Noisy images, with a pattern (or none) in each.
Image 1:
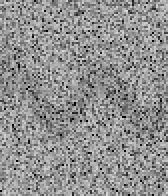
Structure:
a wavy band
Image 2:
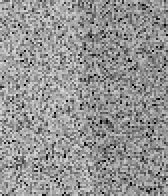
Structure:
a sharp edge
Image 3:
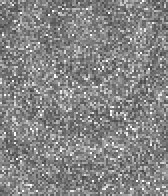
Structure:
rings round one point
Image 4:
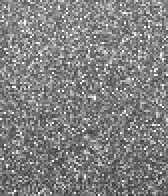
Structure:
a smooth slope
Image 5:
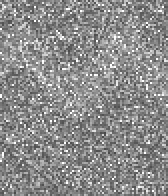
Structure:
a wavy band
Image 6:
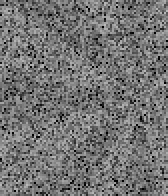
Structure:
spokes from one point
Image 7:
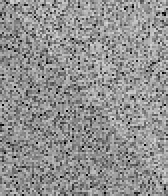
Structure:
a sharp edge
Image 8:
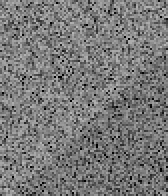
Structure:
a sharp edge
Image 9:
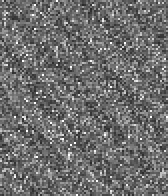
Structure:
diagonal stripes
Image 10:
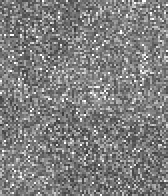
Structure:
spokes from one point
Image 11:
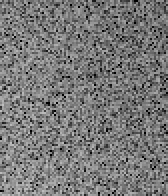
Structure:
a smooth slope
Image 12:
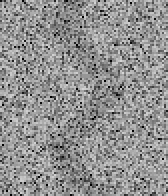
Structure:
a wavy band
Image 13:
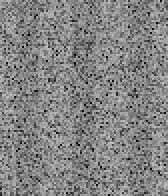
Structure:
vertical stripes
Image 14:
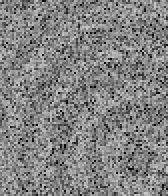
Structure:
rings round one point
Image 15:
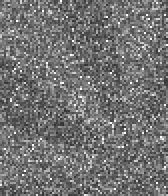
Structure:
spokes from one point
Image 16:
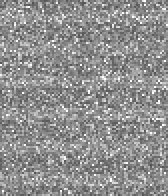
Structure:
horizontal stripes
